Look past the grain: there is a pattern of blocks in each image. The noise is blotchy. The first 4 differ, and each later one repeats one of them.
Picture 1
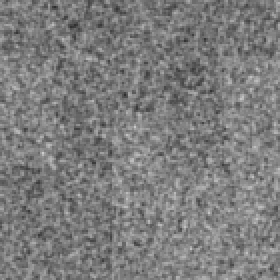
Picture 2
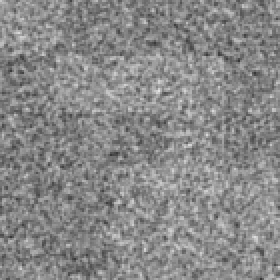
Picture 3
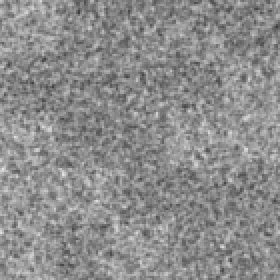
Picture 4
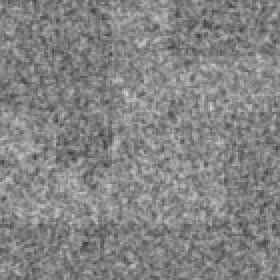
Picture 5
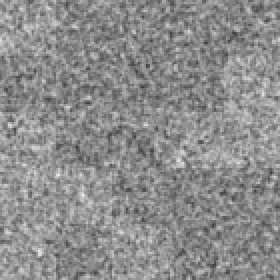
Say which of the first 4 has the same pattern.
3
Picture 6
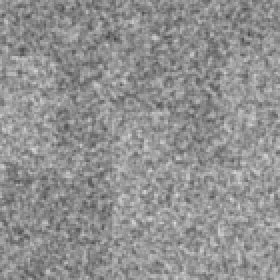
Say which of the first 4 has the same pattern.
1
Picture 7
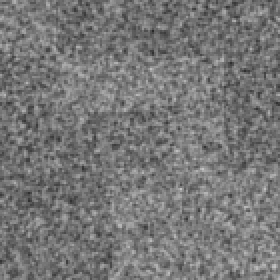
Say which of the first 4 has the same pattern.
2
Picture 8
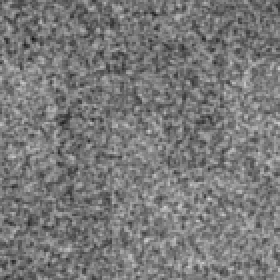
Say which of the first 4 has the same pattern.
1
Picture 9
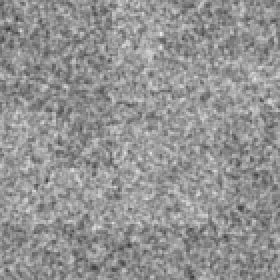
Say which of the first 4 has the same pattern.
4
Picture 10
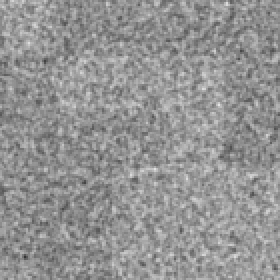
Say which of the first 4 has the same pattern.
2
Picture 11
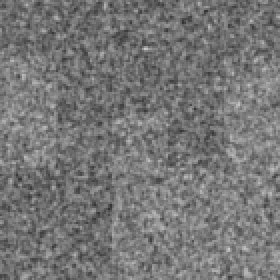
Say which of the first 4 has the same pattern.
1
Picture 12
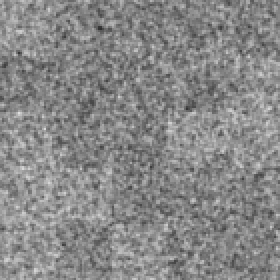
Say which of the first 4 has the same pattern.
3
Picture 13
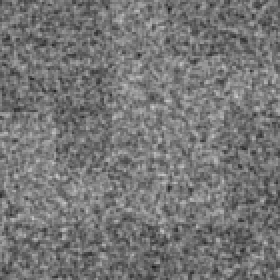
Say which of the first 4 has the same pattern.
4
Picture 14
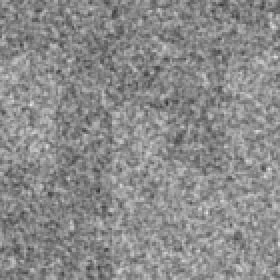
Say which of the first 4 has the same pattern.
1
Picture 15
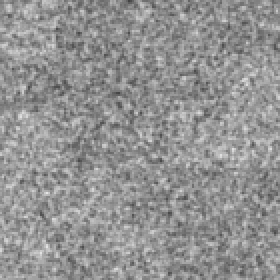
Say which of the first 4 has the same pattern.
3
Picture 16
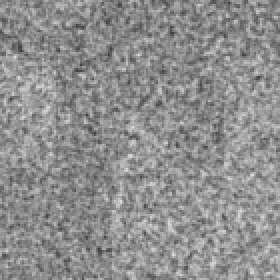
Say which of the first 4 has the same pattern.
1
